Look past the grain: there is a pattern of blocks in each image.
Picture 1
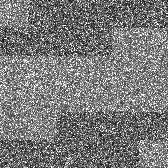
the same after a half turn
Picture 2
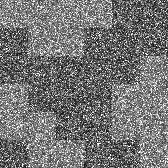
mirrored about the diagonal from the bottom left
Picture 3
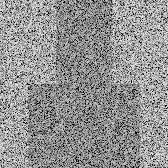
left and right mirror each other
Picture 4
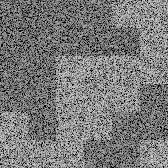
mirrored about the diagonal from the top left
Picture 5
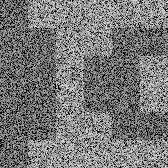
top and bottom mirror each other
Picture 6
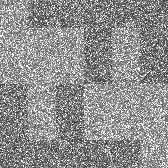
the same after a half turn
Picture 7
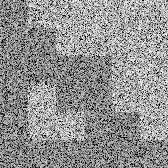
mirrored about the diagonal from the bottom left
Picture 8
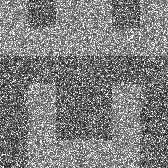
left and right mirror each other
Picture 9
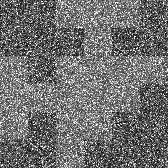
mirrored about the diagonal from the top left
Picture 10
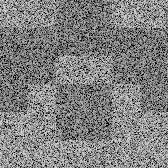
left and right mirror each other
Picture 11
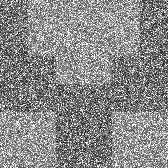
left and right mirror each other
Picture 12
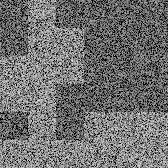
no symmetry
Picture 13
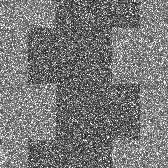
the same after a half turn
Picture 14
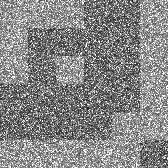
mirrored about the diagonal from the top left
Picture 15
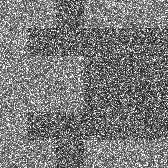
top and bottom mirror each other
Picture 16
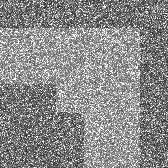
mirrored about the diagonal from the bottom left
